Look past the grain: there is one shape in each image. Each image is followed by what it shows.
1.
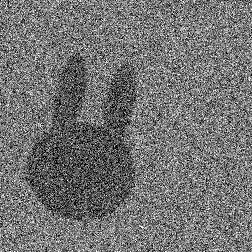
rabbit's head
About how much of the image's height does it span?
two thirds
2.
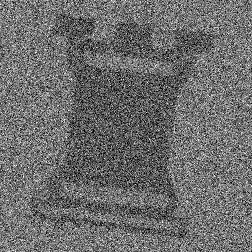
chess rook
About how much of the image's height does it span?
nearly all
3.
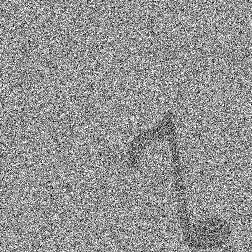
musical note
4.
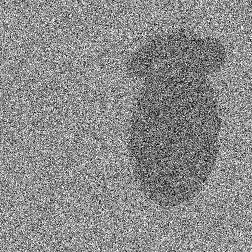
footprint
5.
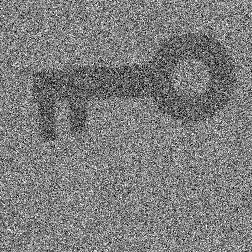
key
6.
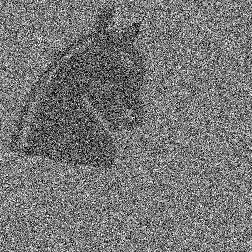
chess knight
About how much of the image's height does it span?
two thirds
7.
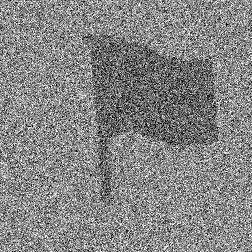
flag
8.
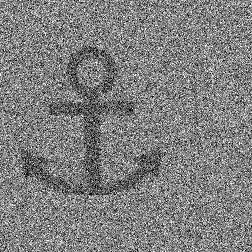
anchor
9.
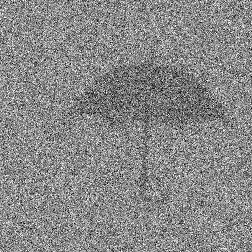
umbrella
